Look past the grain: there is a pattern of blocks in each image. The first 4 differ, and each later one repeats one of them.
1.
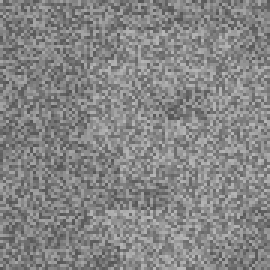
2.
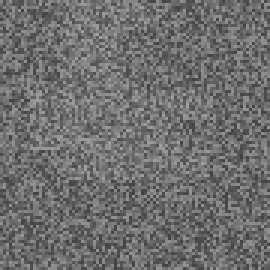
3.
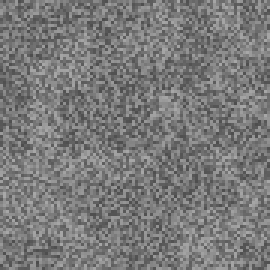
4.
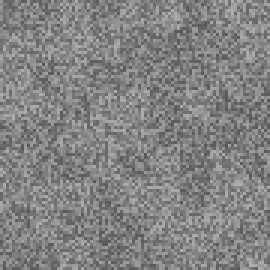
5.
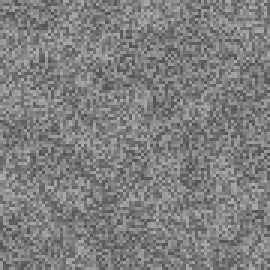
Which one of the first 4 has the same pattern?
4
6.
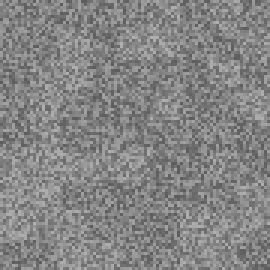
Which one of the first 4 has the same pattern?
3
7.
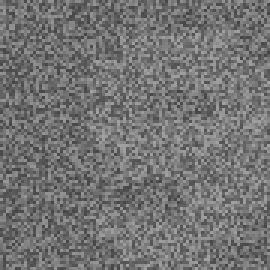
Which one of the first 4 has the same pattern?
1
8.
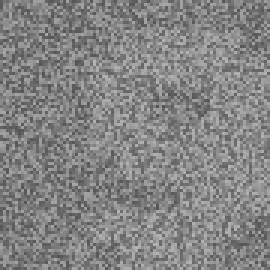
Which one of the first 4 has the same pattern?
1
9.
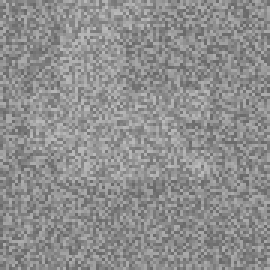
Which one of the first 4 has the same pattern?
2
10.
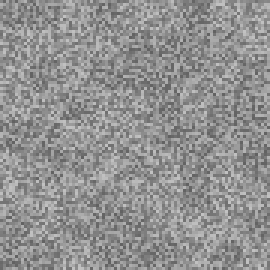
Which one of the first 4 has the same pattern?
4
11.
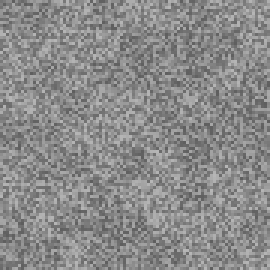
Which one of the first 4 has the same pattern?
4
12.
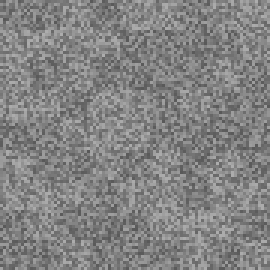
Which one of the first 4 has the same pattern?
4
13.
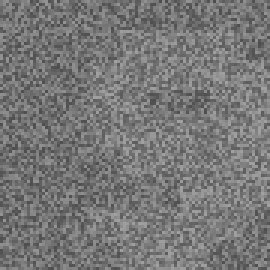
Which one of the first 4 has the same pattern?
1
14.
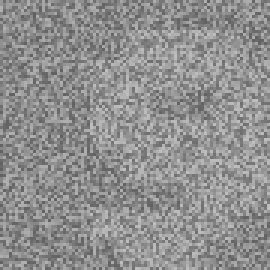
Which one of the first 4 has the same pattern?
1
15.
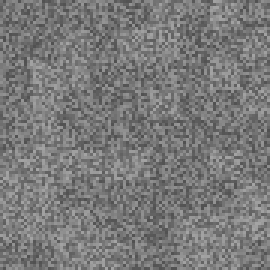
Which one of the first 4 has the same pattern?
3
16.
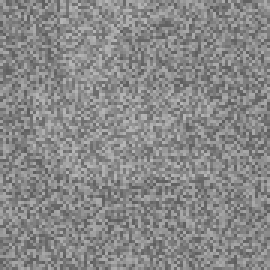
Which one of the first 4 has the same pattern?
2
